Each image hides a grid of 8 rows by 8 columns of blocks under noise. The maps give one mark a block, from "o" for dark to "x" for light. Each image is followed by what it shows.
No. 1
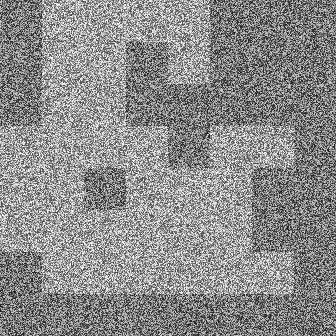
o x x x x o o o
o x x o x o o o
o x x o o o o o
x x x x o x x o
x x o x x x o o
x x x x x x o o
o x x x x x x o
o o o o o o o o
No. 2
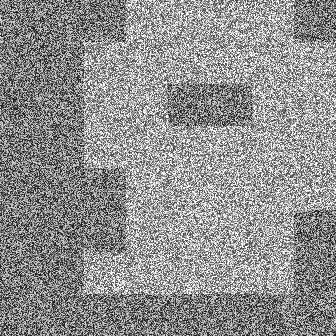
o o o x x x x o
o o x x x x x x
o o x x o o x x
o o x x x x x x
o o o x x x x x
o o o x x x x o
o o x x x x x o
o o o o o o o o
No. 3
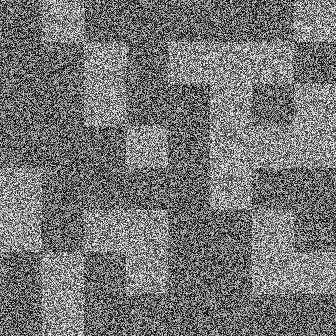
o x o o o o o x
o o x o x x x o
o o x o o x o x
o o o x o x x x
x o o o o x o o
x o x x o o x o
o x o x o o x x
o x o o o o o o
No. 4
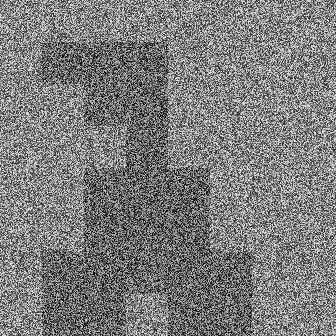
x x x x x x x x
x o o o x x x x
x x o o x x x x
x x x o x x x x
x x o o o x x x
x x o o o x x x
x o o o o o x x
x o o x o o x x
